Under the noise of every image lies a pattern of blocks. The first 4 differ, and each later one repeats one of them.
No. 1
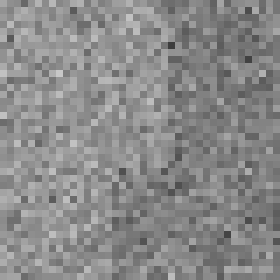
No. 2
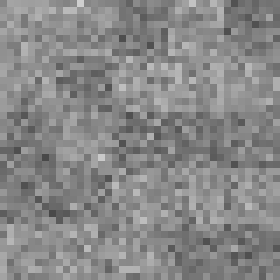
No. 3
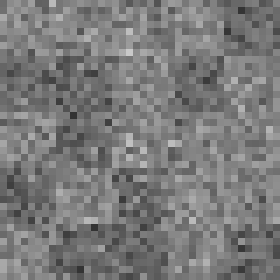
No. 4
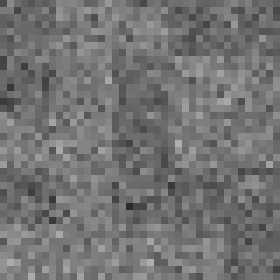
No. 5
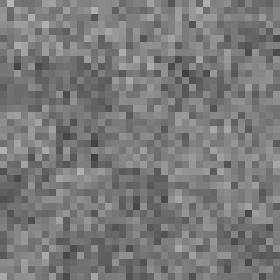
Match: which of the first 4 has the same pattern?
3
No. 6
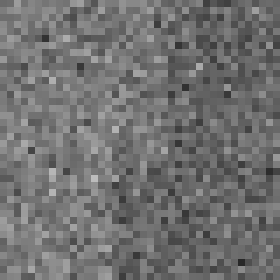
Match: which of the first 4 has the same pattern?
1
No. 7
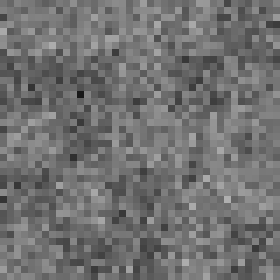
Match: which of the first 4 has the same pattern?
3
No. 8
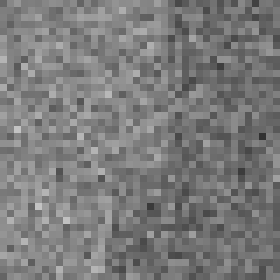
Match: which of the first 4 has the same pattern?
1
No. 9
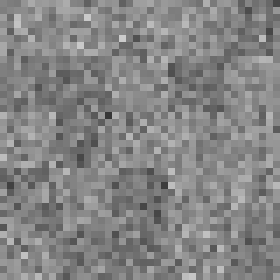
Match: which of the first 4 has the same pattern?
3
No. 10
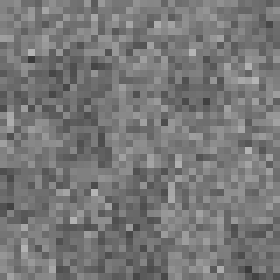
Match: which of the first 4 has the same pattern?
3
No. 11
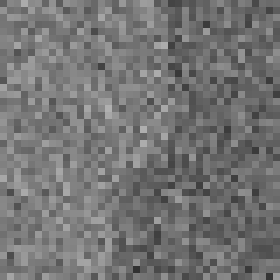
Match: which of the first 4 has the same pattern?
1
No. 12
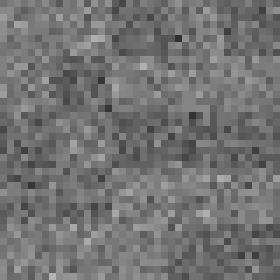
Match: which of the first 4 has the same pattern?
2
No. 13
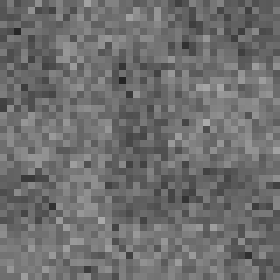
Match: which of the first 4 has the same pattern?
4
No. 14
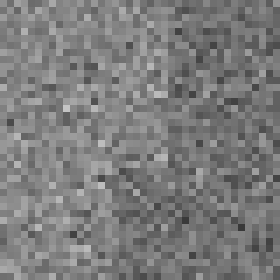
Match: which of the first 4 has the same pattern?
1
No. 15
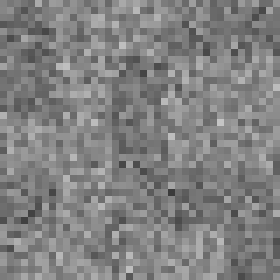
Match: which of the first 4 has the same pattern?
4
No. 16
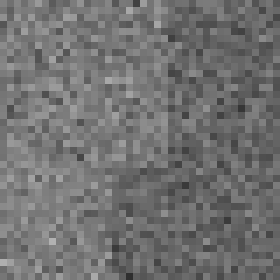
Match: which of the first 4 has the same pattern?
1
